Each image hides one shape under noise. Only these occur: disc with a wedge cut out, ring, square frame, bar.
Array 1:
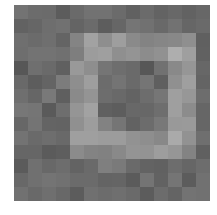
light square frame
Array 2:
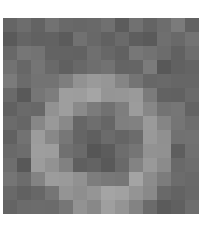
light ring
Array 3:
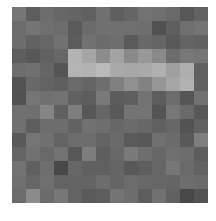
light bar
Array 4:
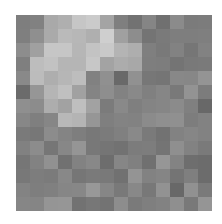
light disc with a wedge cut out
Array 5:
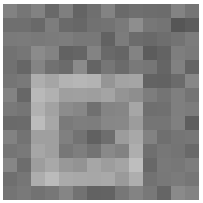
light square frame
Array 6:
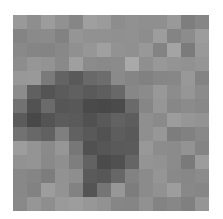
dark disc with a wedge cut out
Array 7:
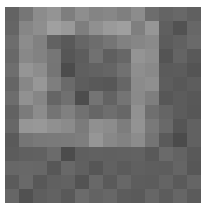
light square frame
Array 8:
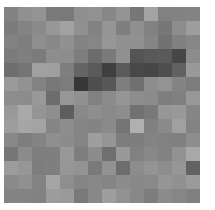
dark bar
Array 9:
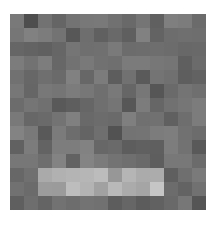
light bar
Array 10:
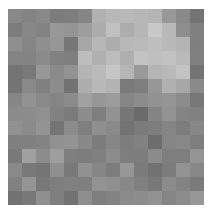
light disc with a wedge cut out
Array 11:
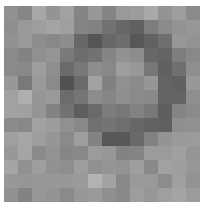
dark ring
